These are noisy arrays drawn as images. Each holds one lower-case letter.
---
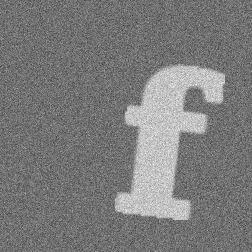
f
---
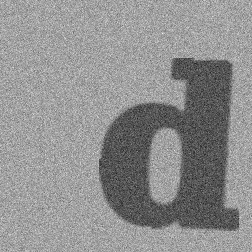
d
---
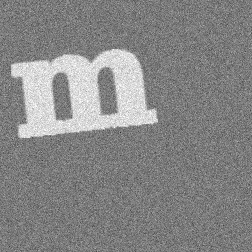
m
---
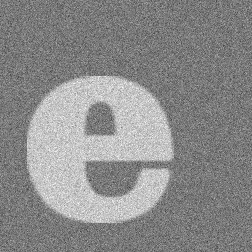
e
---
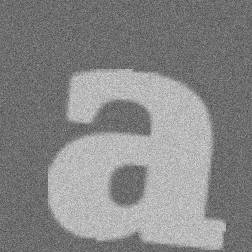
a
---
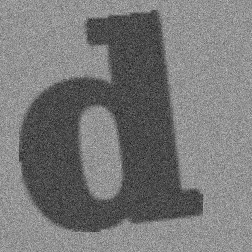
d
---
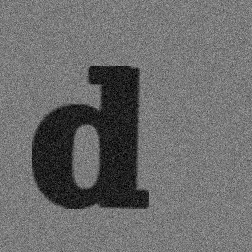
d
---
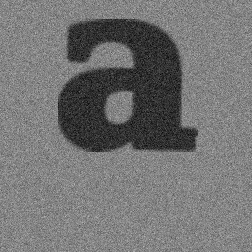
a
